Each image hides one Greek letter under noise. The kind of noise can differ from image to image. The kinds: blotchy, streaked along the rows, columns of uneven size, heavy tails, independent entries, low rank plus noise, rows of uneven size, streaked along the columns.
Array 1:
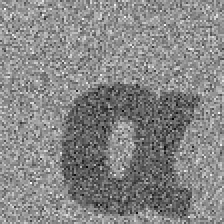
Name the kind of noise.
independent entries
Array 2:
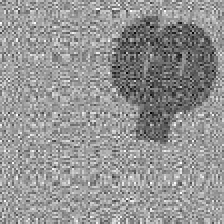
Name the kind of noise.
low rank plus noise
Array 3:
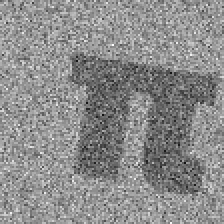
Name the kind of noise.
independent entries
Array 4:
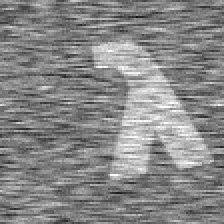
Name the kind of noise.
streaked along the rows
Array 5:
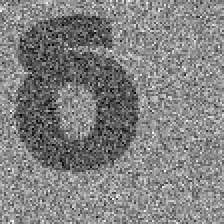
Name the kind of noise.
independent entries
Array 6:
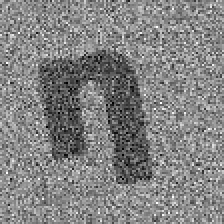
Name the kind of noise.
low rank plus noise
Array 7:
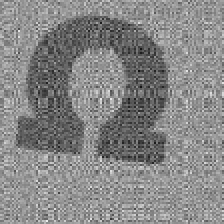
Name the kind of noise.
low rank plus noise
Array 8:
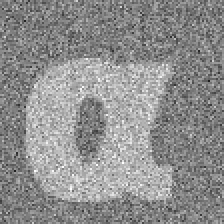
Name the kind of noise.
independent entries
